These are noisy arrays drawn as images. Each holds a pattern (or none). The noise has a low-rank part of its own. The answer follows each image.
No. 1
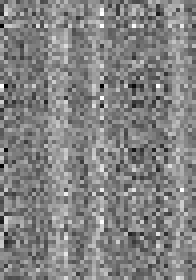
bands of columns
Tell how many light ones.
3
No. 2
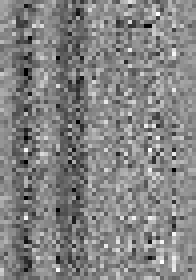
bands of columns
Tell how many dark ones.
2
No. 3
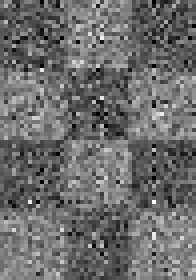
a checkerboard
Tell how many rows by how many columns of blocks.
4 by 3
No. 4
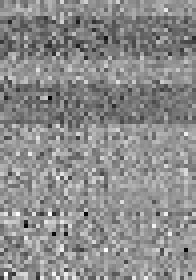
bands of rows
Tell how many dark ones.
2
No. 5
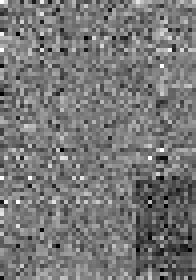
one block
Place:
bottom right
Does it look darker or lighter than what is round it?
darker
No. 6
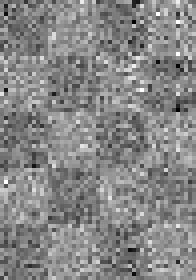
a checkerboard
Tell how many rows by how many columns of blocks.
5 by 4
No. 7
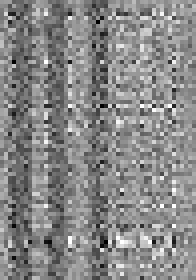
bands of columns
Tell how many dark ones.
3
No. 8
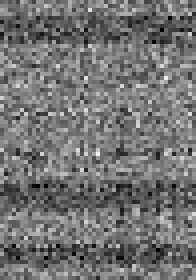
bands of rows
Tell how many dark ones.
3
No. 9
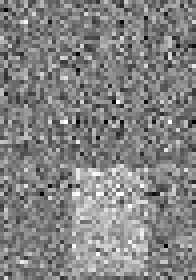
one block
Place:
bottom middle
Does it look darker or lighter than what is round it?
lighter
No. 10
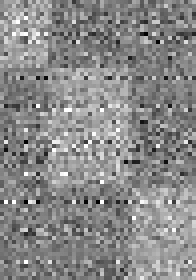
blocks along the diagonal
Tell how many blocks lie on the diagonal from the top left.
3
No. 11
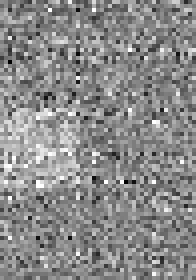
one block
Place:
middle left
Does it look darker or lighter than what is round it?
lighter
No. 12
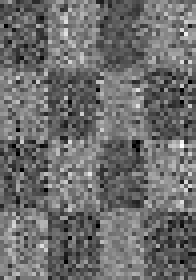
a checkerboard
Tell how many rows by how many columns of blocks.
4 by 4
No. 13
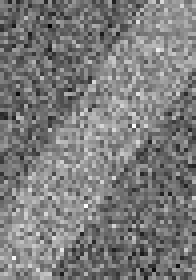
a diagonal band
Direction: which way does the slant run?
bottom left to top right
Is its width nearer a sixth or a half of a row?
a half
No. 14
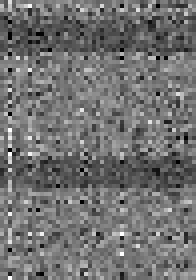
bands of rows
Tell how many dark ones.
2
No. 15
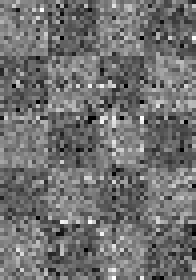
a checkerboard
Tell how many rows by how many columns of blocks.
5 by 4
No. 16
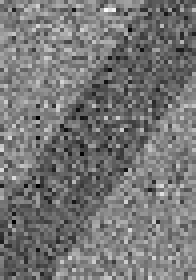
a diagonal band
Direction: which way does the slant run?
bottom left to top right
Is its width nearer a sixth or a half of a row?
a half
